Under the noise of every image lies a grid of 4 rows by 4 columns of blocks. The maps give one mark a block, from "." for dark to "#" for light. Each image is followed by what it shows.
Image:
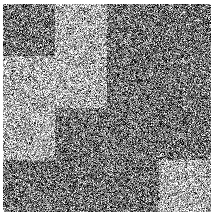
. # . .
# # . .
# . . .
. . . #
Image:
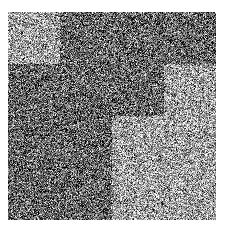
# . . .
. . . #
. . # #
. . # #
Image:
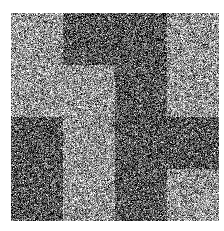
# . . #
# # . #
. # . .
. # . #
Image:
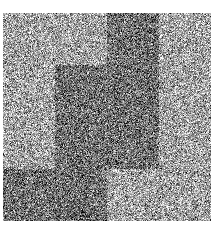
# # . #
# . . #
# . . #
. . # #
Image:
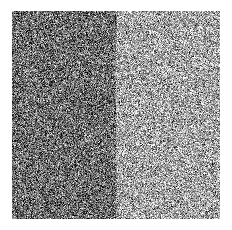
. . # #
. . # #
. . # #
. . # #
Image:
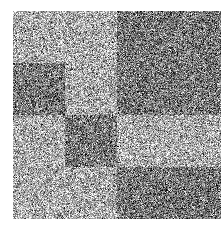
# # . .
. # . .
# . # #
# # . .
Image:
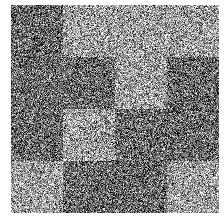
. # # #
. . # .
. # . .
# . . #
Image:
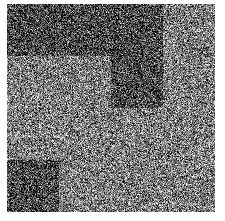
. . . #
# # . #
# # # #
. # # #
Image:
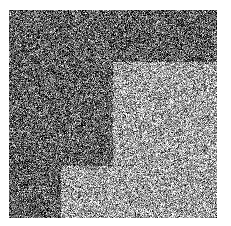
. . . .
. . # #
. . # #
. # # #
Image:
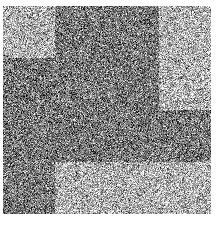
# . . #
. . . #
. . . .
. # # #
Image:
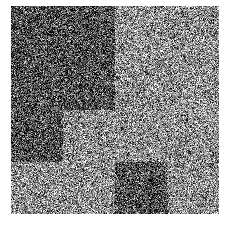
. . # #
. . # #
. # # #
# # . #
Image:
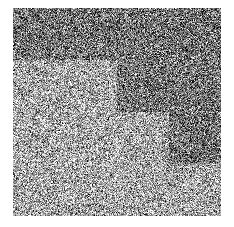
. . . .
# # . .
# # # .
# # # #
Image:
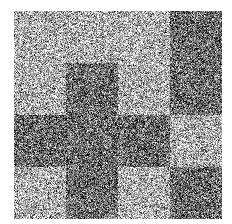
# # # .
# . # .
. . . #
# . # .
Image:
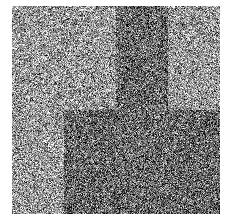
# # . #
# # . #
# . . .
# . . .
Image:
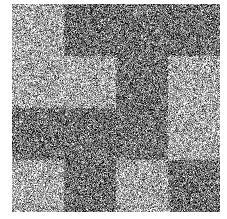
# . . .
# # . #
. . . #
# . # .
